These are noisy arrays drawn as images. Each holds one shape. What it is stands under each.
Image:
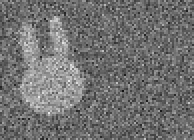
light rabbit's head
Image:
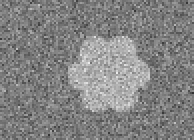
light flower
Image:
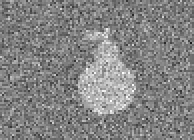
light pear
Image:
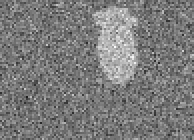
light footprint
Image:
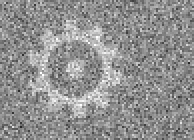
light gear
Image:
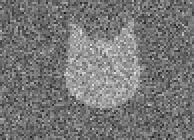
light cat's head
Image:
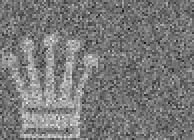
light chess queen
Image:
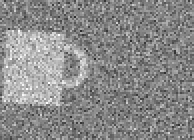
light cup
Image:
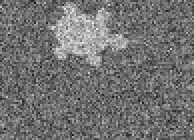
light turtle
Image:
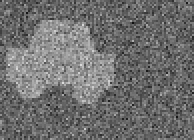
light car
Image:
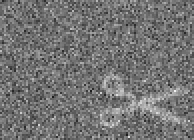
light pair of scissors
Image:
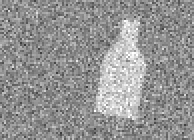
light bottle
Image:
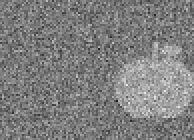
light apple
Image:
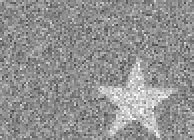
light star
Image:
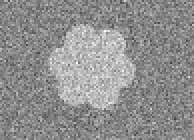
light flower
